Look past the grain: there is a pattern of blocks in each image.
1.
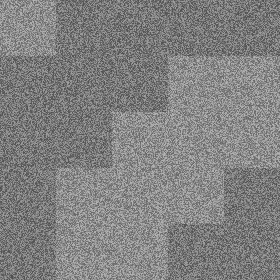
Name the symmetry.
mirrored about the diagonal from the top left
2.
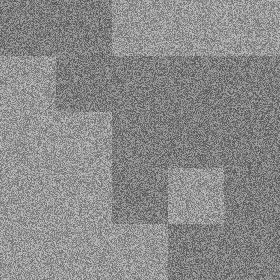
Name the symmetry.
no symmetry
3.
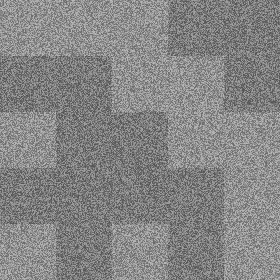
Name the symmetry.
mirrored about the diagonal from the bottom left
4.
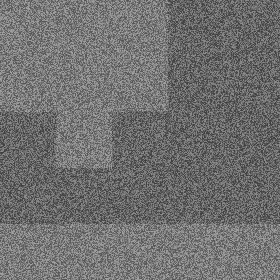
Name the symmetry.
no symmetry
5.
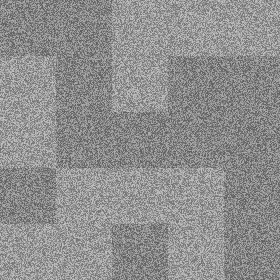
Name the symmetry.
no symmetry
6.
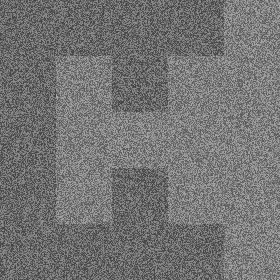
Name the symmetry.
top and bottom mirror each other
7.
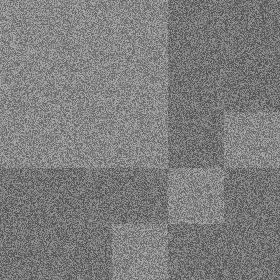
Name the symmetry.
mirrored about the diagonal from the top left
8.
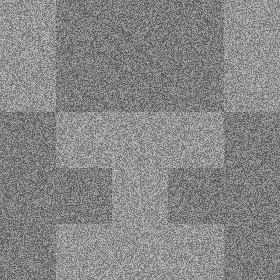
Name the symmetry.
left and right mirror each other
